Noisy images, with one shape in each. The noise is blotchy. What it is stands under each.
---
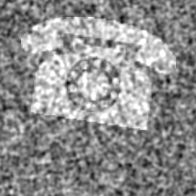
telephone
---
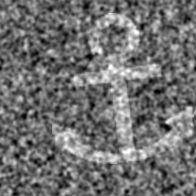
anchor
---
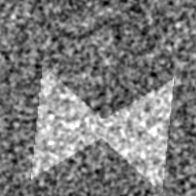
bow tie
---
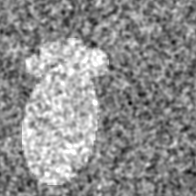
footprint
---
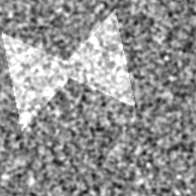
bow tie
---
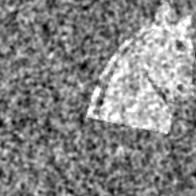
chess knight
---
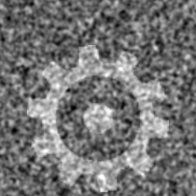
gear
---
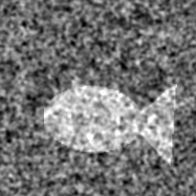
fish
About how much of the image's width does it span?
two thirds
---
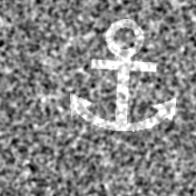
anchor
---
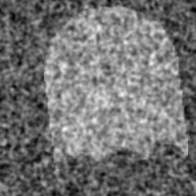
ghost
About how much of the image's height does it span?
nearly all
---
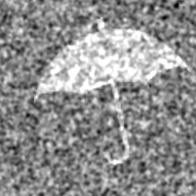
umbrella
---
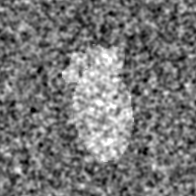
footprint
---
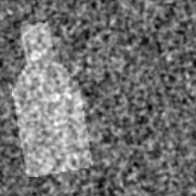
bottle
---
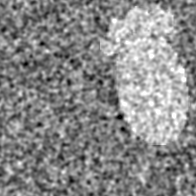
footprint
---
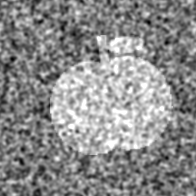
apple
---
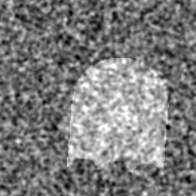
ghost
